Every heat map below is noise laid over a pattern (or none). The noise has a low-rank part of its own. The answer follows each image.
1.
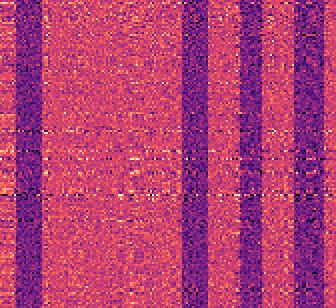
bands of columns
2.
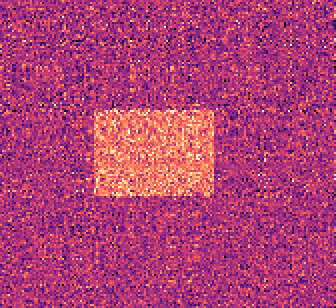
one block
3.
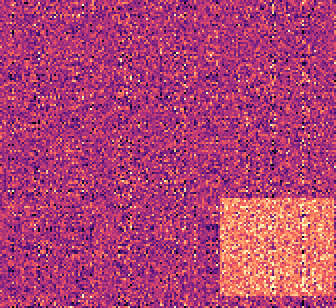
one block
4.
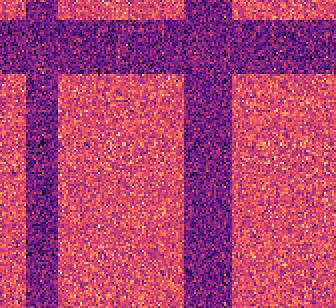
bands of rows crossing bands of columns
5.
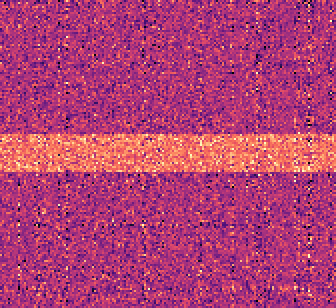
one band of rows
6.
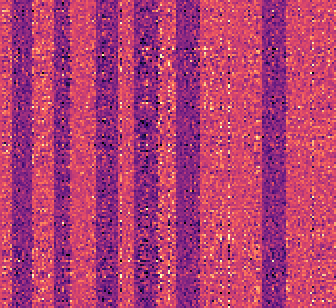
bands of columns
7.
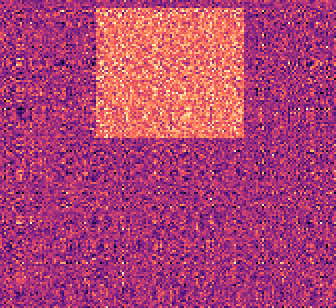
one block
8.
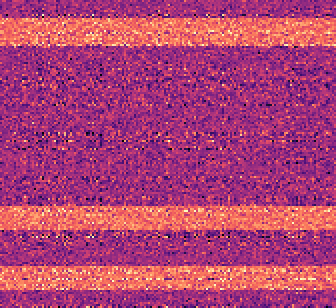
bands of rows
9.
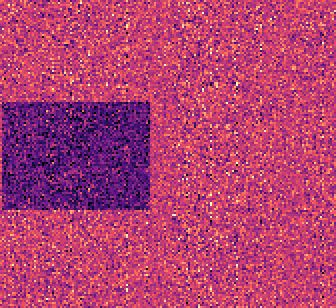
one block
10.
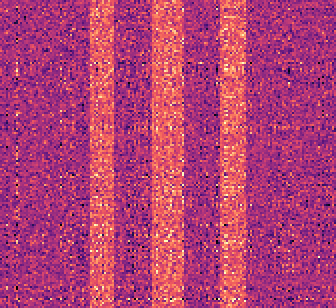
bands of columns
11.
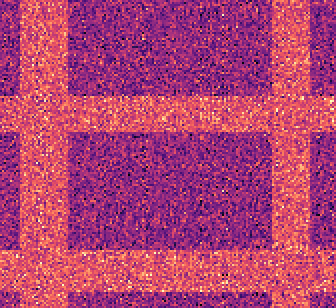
bands of rows crossing bands of columns
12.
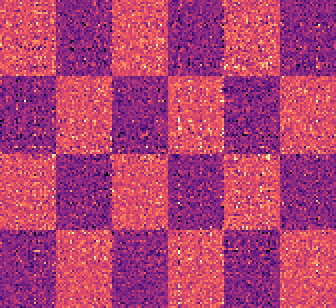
a checkerboard
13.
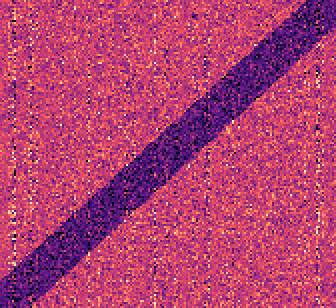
a diagonal band
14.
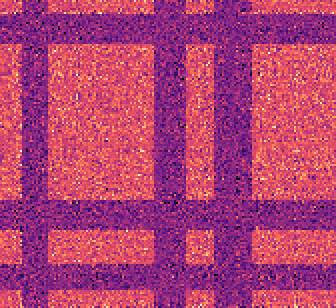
bands of rows crossing bands of columns
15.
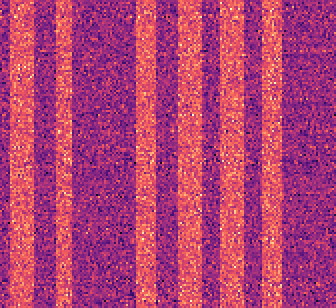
bands of columns
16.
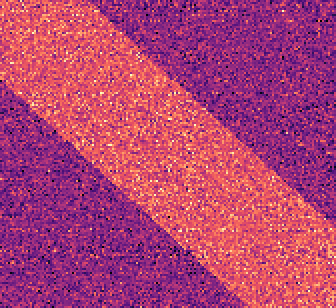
a diagonal band
